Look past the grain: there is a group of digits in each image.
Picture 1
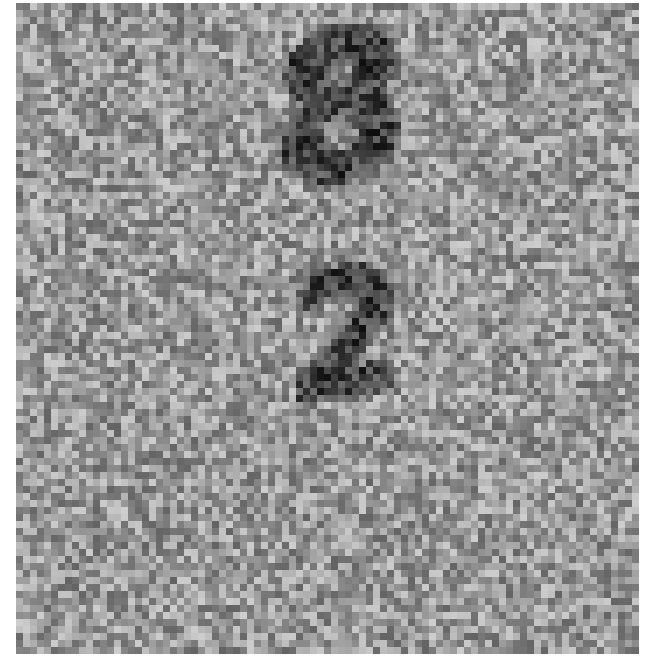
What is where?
top middle: 8; centre: 2
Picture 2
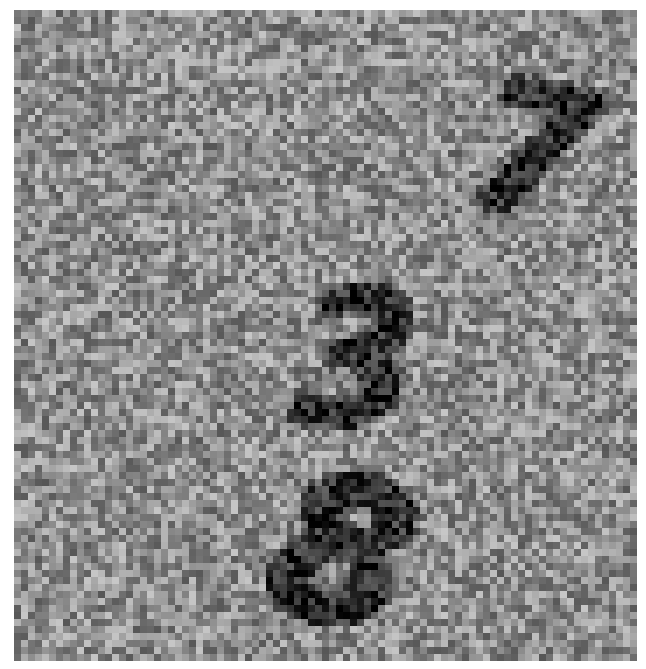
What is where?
top right: 7; centre: 3; bottom middle: 8
